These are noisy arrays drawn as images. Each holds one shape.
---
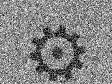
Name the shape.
gear
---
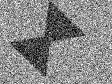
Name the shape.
bow tie
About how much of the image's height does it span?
nearly all
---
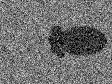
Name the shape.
footprint
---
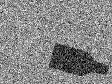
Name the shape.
bottle
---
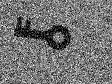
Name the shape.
key
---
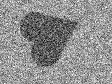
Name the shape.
heart
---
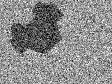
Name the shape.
car
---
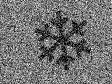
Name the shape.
snowflake
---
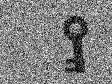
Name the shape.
key
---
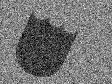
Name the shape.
ghost
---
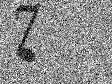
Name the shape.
musical note
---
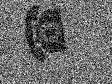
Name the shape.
telephone
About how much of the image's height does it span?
two thirds
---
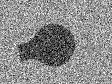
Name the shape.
light bulb
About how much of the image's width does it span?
half
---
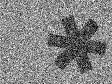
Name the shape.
asterisk
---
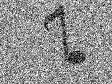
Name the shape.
musical note
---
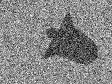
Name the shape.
bell
